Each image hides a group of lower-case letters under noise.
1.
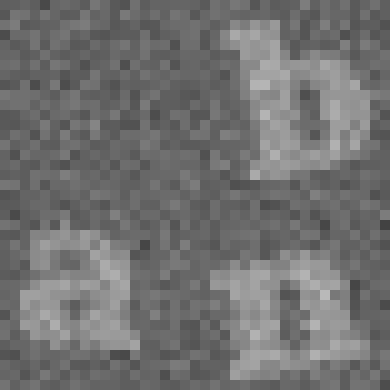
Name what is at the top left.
nothing
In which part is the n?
bottom right
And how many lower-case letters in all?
3
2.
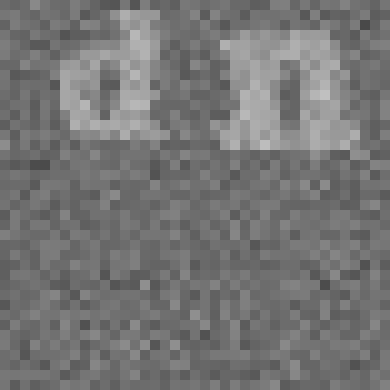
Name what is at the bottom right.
nothing
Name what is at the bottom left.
nothing
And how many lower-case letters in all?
2
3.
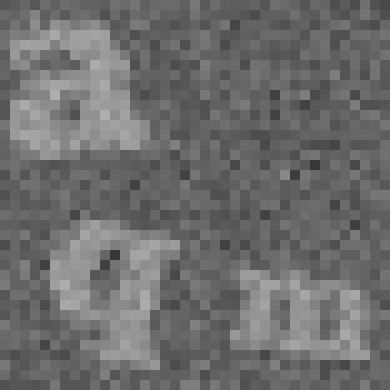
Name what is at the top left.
a
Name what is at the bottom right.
m
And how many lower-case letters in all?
3
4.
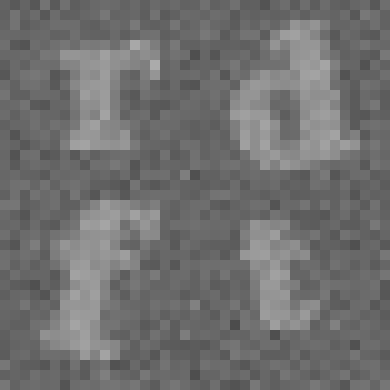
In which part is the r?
top left
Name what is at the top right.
d
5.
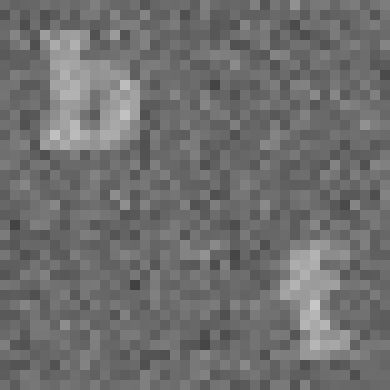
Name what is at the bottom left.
nothing
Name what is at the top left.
b
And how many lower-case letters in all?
2
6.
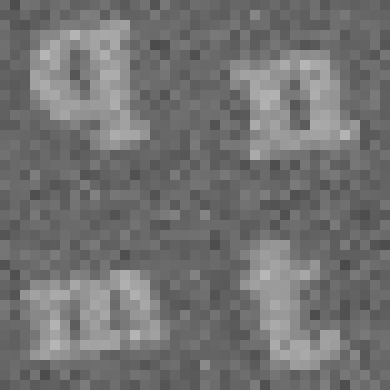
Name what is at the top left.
q
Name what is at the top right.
n
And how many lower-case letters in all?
4
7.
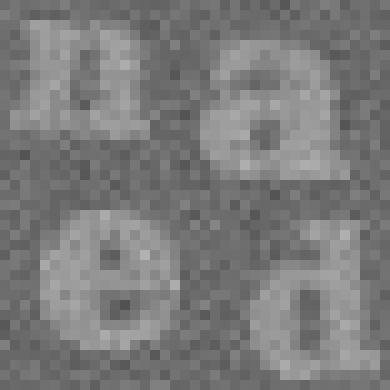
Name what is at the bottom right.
d
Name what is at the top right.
a
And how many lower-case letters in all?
4
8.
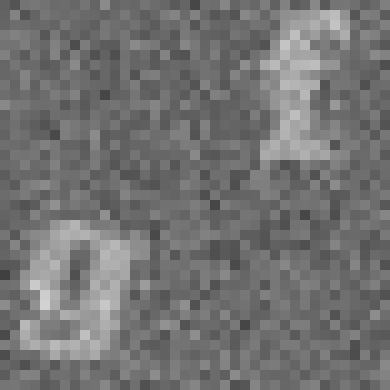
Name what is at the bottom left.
g
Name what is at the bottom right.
nothing
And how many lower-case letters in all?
2
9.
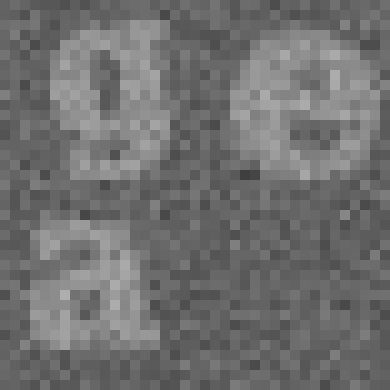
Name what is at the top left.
g
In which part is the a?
bottom left
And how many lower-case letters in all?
3
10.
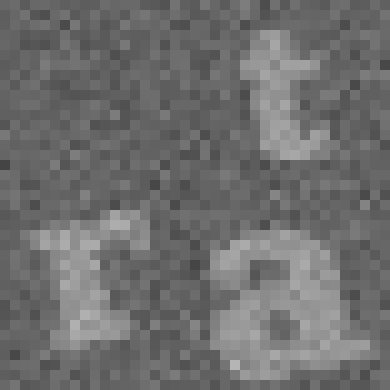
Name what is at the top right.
t
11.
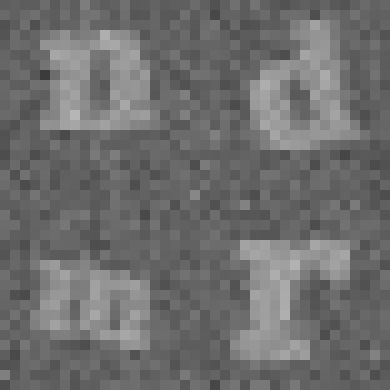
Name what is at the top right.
d
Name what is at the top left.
n
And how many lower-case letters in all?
4
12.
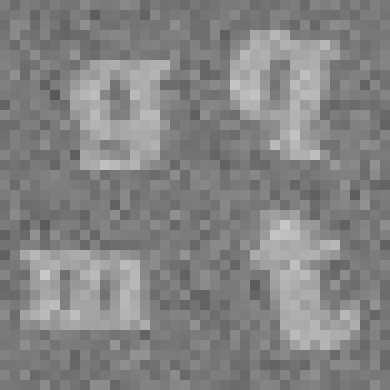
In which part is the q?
top right
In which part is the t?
bottom right
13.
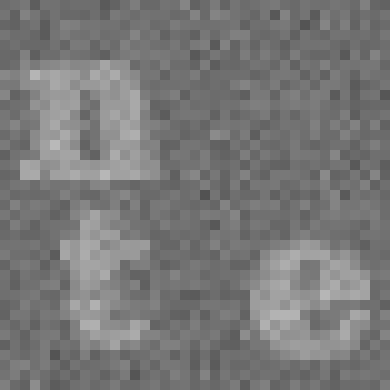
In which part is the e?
bottom right
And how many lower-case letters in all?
3
